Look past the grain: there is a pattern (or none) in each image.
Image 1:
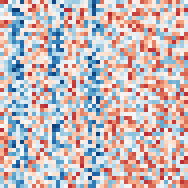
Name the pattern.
bands of columns
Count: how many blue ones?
3
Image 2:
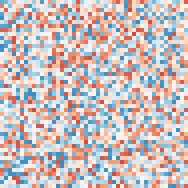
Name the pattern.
only noise
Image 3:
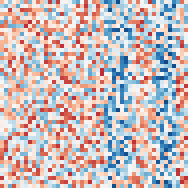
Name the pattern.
bands of columns
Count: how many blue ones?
2
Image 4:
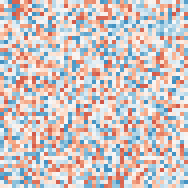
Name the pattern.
only noise
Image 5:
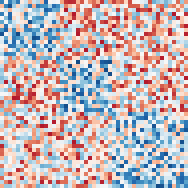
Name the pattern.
blocks along the diagonal
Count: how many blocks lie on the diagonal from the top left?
3
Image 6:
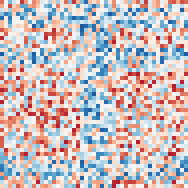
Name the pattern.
bands of rows crossing bands of columns
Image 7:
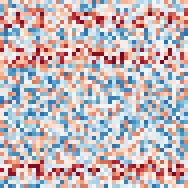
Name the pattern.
bands of rows
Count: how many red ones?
3
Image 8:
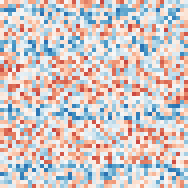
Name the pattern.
bands of rows
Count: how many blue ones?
4
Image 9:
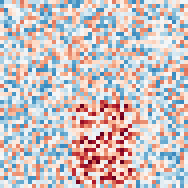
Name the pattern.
one block
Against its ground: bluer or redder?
redder
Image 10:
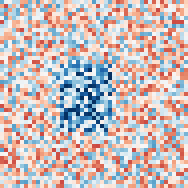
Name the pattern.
one block
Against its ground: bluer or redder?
bluer
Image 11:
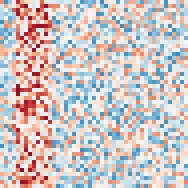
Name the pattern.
one band of columns
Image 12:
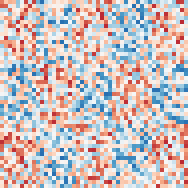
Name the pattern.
a checkerboard
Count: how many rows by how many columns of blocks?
3 by 5
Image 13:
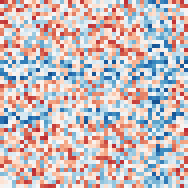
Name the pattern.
bands of rows crossing bands of columns
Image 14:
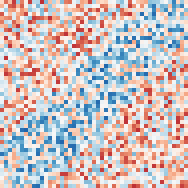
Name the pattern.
a diagonal band
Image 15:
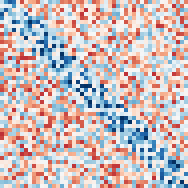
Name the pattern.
a diagonal band
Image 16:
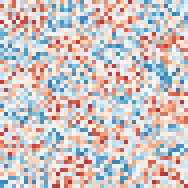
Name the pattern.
a checkerboard
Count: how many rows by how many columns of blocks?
6 by 4
